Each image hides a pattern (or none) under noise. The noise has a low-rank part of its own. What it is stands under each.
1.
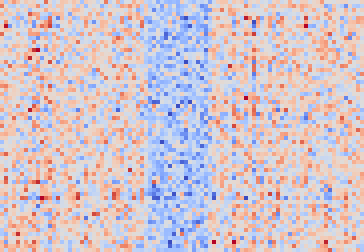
one band of columns
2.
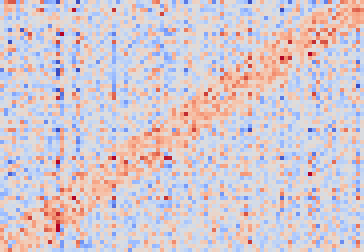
a diagonal band
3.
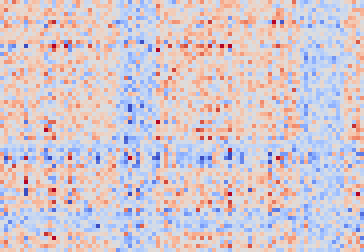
bands of rows crossing bands of columns
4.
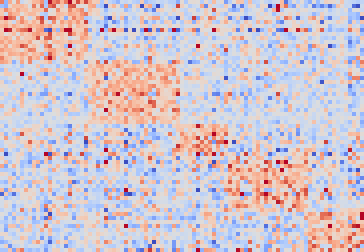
blocks along the diagonal
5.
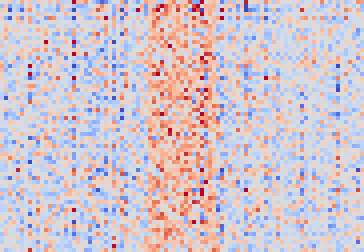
one band of columns
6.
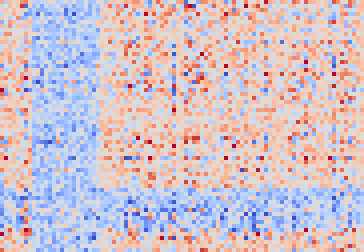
bands of rows crossing bands of columns
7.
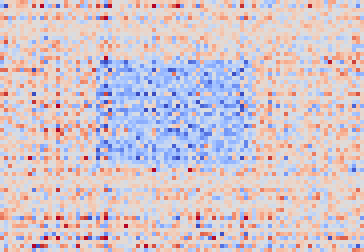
one block
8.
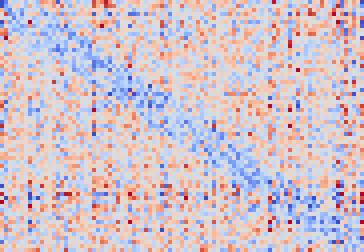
a diagonal band
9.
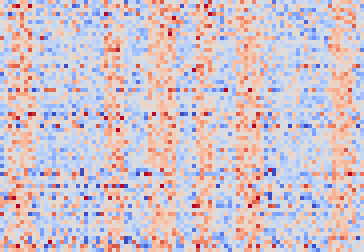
bands of columns
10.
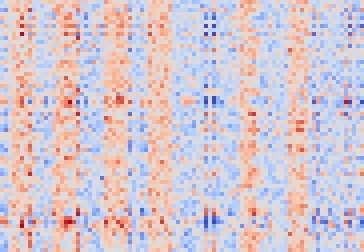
bands of columns
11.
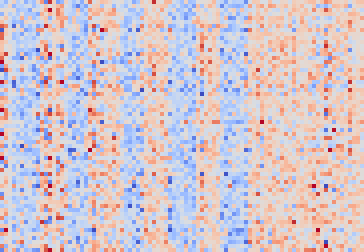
bands of columns
